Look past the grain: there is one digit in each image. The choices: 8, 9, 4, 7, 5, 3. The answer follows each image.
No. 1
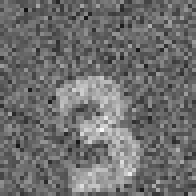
light 3
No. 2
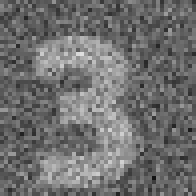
light 3
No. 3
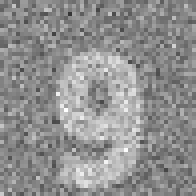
light 9
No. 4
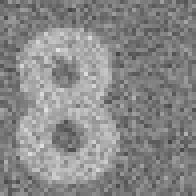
light 8
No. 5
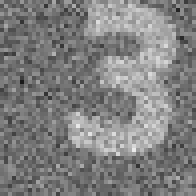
light 3
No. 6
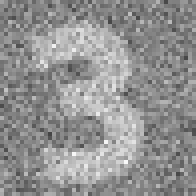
light 3
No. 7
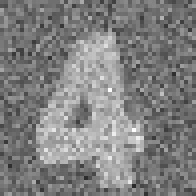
light 4
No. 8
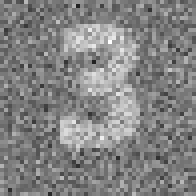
light 3
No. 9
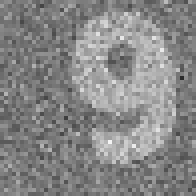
light 9
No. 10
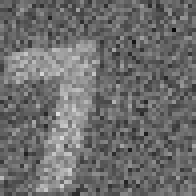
light 7
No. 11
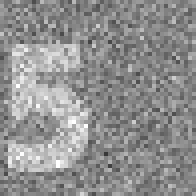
light 5
